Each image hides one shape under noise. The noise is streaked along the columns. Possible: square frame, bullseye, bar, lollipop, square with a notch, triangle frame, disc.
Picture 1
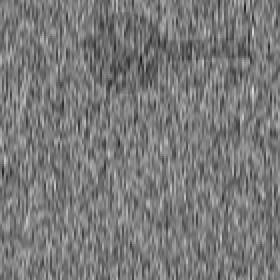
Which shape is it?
lollipop
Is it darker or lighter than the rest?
darker
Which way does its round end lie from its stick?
left
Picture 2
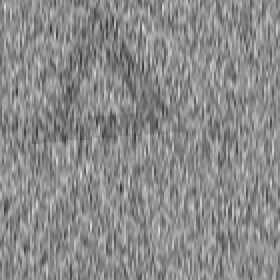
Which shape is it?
triangle frame
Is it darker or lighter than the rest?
darker
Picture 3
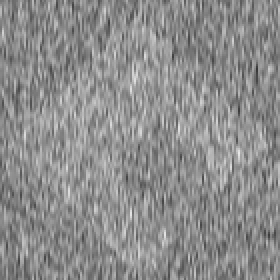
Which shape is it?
square with a notch
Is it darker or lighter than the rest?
lighter
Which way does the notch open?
down and right
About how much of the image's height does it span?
nearly all
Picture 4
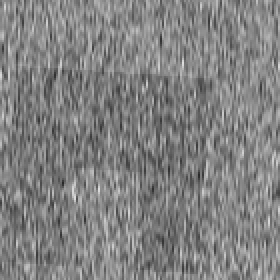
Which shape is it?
square with a notch
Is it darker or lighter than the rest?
darker
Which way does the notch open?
down
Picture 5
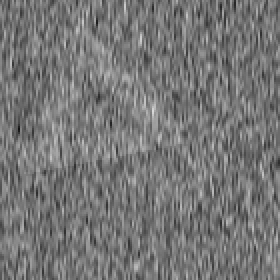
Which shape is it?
triangle frame
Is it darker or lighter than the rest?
lighter
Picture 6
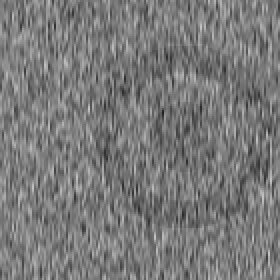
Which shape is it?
bullseye
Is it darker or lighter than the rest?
darker
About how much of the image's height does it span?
two thirds
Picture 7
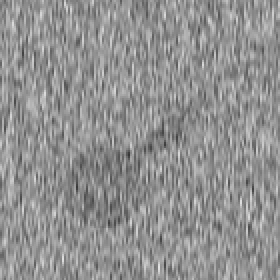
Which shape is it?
lollipop
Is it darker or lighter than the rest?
darker
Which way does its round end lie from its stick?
down and left
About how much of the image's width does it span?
half
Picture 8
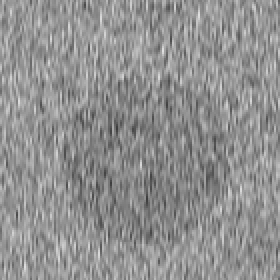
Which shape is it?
disc
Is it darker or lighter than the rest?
darker
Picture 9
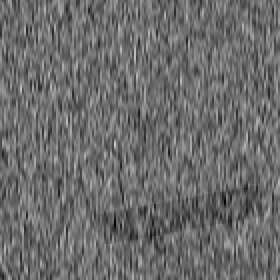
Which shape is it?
bar
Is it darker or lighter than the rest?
darker
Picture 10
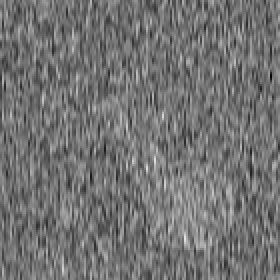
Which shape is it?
lollipop
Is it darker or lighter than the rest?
lighter
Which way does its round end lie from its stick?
down and right
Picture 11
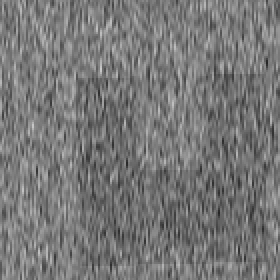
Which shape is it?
square with a notch
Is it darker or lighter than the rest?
darker
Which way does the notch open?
up
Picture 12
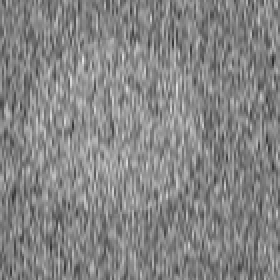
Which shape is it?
disc
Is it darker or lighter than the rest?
lighter
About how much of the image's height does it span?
two thirds
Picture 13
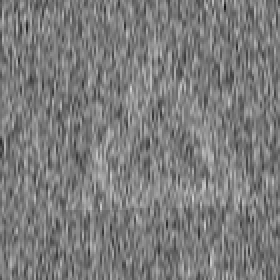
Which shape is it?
triangle frame
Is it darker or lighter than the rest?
lighter
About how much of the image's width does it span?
two thirds
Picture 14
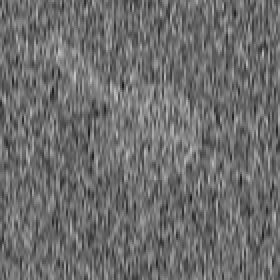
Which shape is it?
lollipop
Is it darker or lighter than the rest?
lighter
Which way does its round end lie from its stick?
down and right
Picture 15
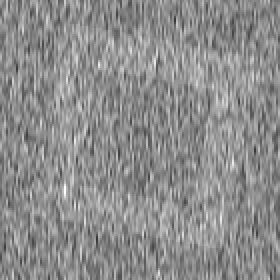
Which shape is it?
square frame
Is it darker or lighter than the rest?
lighter
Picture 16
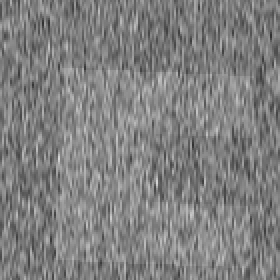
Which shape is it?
square with a notch
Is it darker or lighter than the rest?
lighter
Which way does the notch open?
right
